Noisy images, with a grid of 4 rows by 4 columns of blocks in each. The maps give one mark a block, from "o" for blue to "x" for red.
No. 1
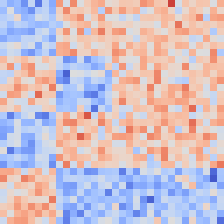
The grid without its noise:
oxxx
xoxx
oxxx
xooo
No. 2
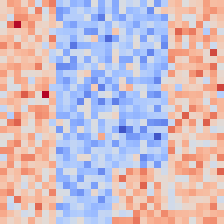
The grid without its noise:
xoox
xoox
xoox
xoxx
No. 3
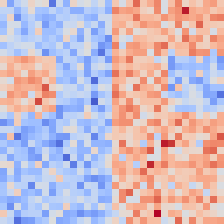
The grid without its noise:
ooxx
xoxo
ooxx
ooxx
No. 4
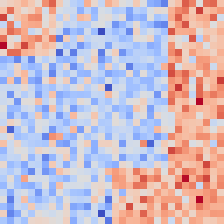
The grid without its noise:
xoox
ooox
ooox
ooxx
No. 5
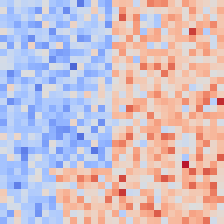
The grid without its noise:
ooxx
ooxx
ooxx
oxxx
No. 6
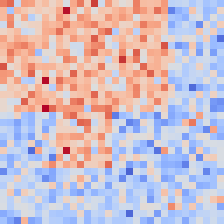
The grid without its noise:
xxxo
xxxo
oxoo
oooo
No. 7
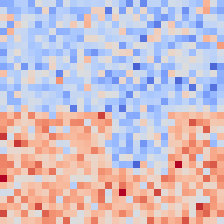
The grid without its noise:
oooo
oooo
xxox
xxxx
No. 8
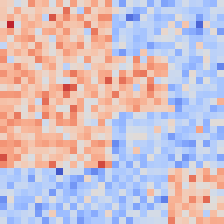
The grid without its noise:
xxoo
xxxo
xxoo
ooox
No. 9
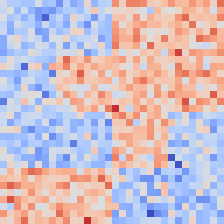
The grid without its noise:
ooxx
oxxx
ooxo
xxoo
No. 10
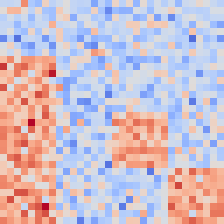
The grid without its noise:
oooo
xooo
xoxo
xoox
